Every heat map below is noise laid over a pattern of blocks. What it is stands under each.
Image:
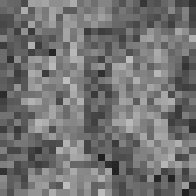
top and bottom mirror each other
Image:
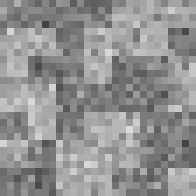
no symmetry
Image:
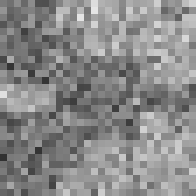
top and bottom mirror each other
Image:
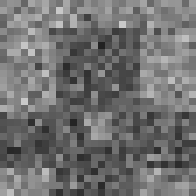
left and right mirror each other
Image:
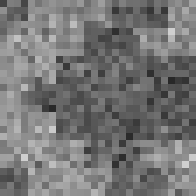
top and bottom mirror each other
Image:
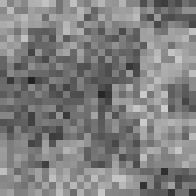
top and bottom mirror each other
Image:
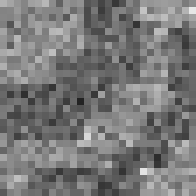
mirrored about the diagonal from the top left
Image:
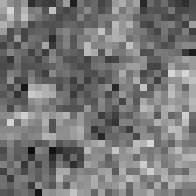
mirrored about the diagonal from the top left
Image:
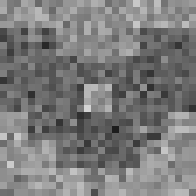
left and right mirror each other
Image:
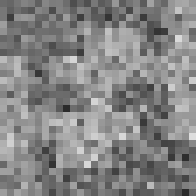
the same after a half turn
